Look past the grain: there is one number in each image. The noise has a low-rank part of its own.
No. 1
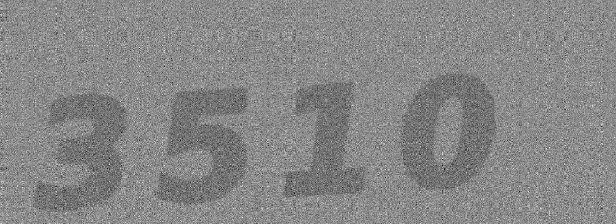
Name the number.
3510
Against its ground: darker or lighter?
darker
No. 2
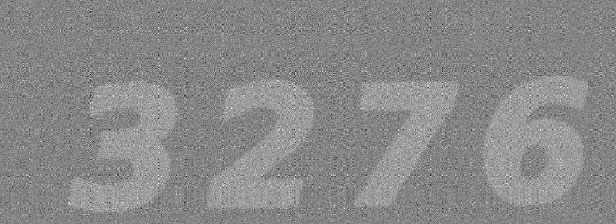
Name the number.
3276
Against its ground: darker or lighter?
lighter
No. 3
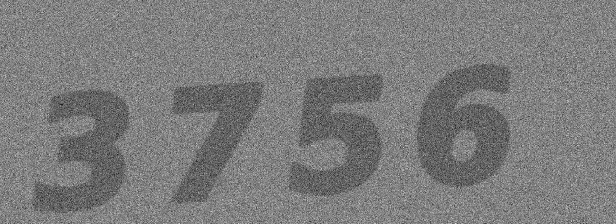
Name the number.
3756
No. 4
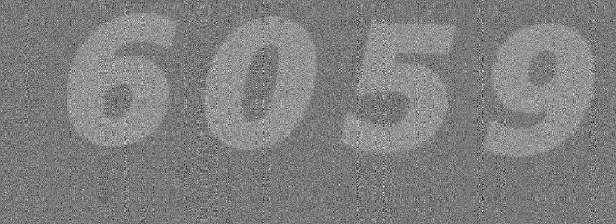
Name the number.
6059
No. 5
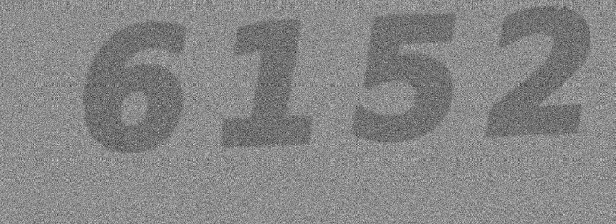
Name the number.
6152
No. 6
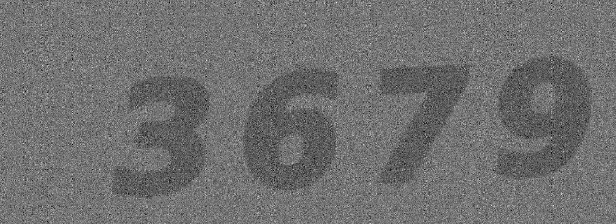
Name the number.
3679
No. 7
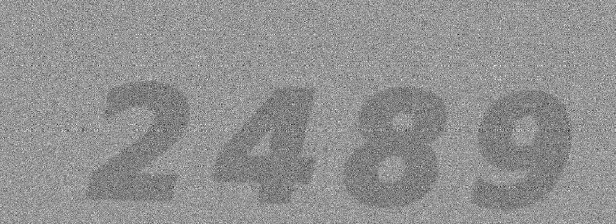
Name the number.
2489
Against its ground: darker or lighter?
darker
